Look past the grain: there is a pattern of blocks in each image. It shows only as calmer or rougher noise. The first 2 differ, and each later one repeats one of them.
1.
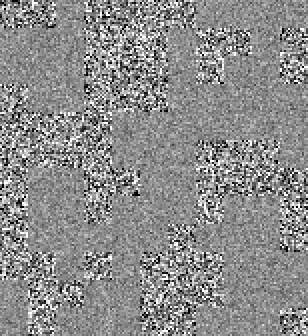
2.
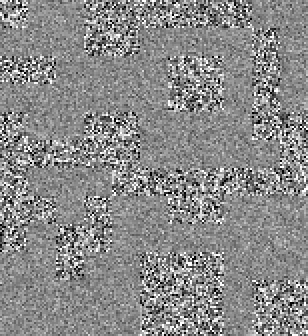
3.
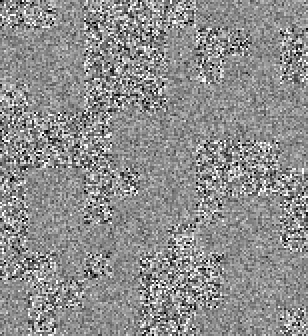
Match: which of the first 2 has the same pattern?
1
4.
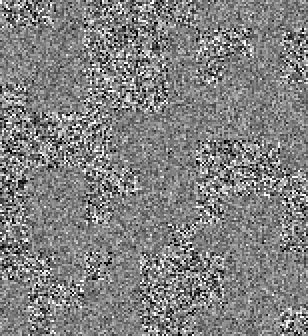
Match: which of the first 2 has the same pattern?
1
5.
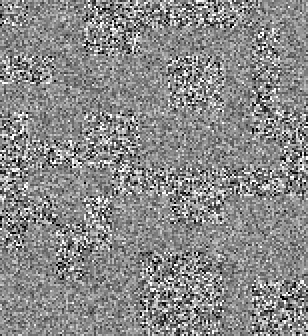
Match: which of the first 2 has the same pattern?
2
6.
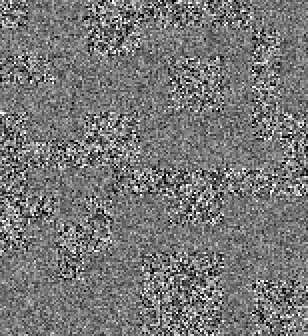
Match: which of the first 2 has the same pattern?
2
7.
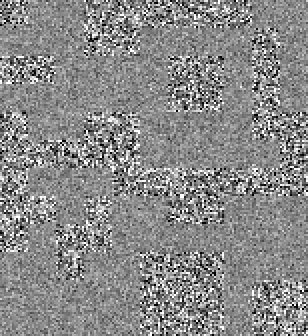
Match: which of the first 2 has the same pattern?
2
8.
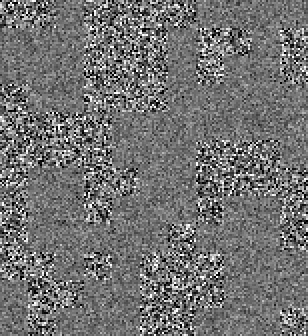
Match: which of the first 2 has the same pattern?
1
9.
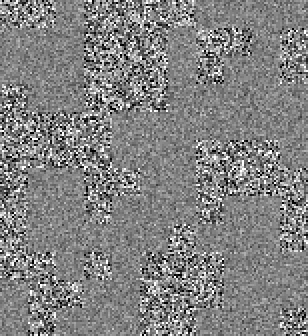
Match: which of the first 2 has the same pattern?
1
